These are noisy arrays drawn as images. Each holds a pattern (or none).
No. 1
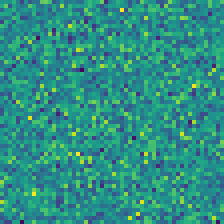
only noise
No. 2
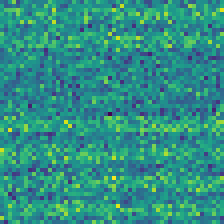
bands of rows
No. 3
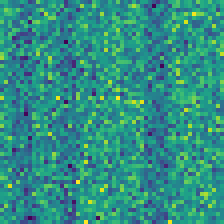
bands of columns
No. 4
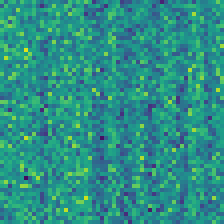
bands of columns
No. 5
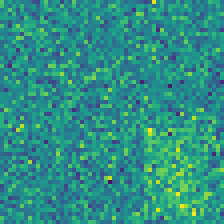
one block
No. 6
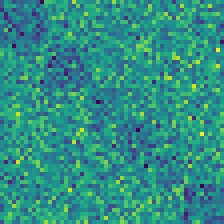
blocks along the diagonal
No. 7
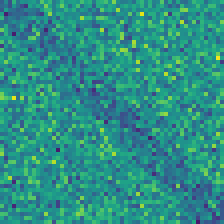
a diagonal band
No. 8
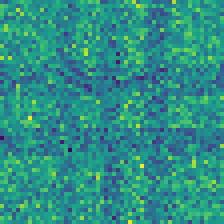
bands of rows crossing bands of columns
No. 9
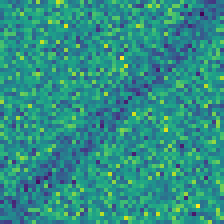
a diagonal band
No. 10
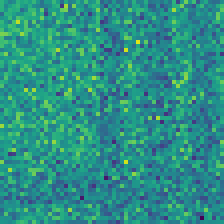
bands of rows crossing bands of columns
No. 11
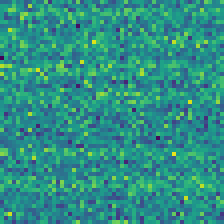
bands of rows
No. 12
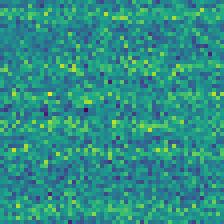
bands of rows
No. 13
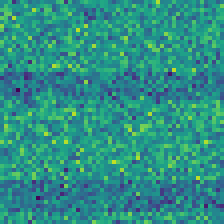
bands of rows
